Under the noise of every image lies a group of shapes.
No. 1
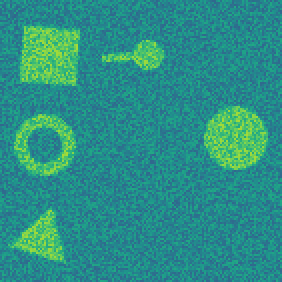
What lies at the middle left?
ring
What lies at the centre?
nothing
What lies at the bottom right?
nothing
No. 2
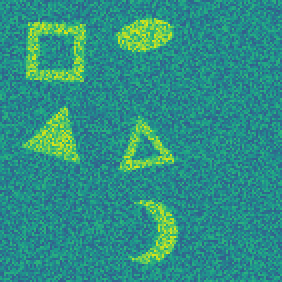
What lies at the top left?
square frame
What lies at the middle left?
triangle
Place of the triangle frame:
centre
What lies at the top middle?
ellipse
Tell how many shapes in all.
5
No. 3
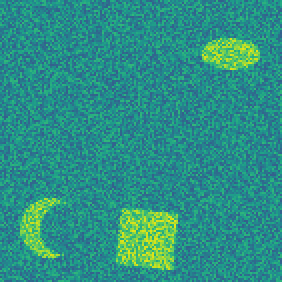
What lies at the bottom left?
crescent
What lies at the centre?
nothing
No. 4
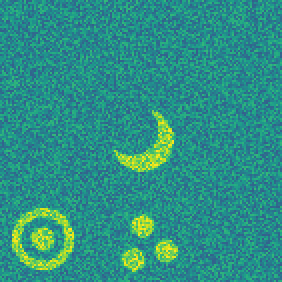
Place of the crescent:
centre
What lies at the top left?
nothing
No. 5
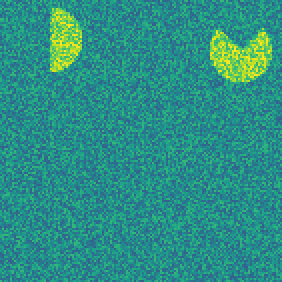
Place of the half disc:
top left
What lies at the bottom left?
nothing
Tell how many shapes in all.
2
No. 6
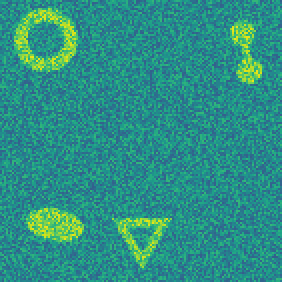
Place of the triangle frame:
bottom middle
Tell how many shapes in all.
4
